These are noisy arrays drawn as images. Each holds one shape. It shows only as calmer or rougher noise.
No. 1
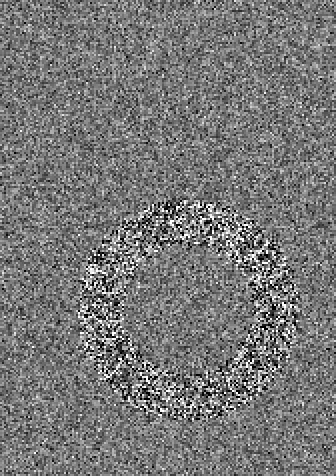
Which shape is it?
ring
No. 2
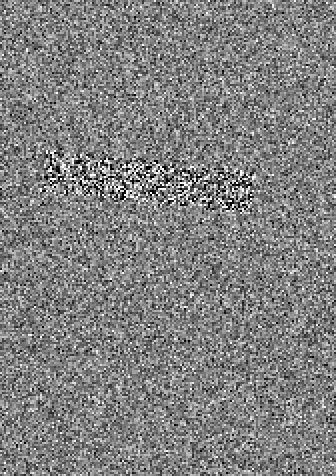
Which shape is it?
bar
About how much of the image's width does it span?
two thirds
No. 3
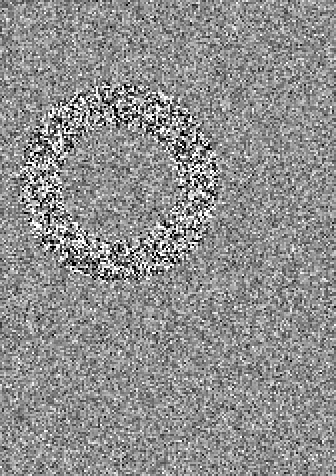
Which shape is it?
ring
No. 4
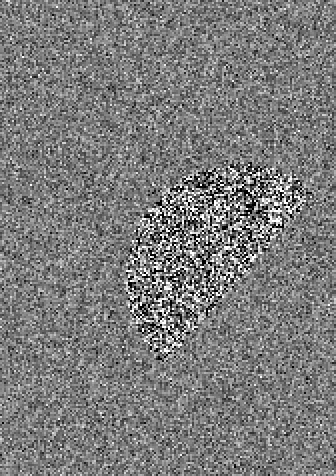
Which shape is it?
half disc
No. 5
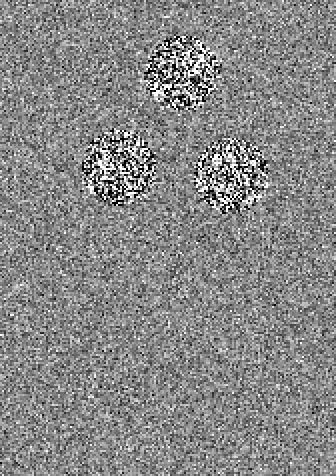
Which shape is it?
three dots
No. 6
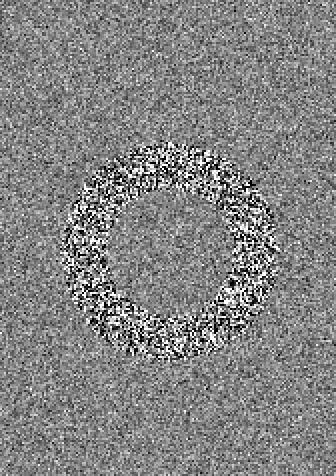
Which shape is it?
ring
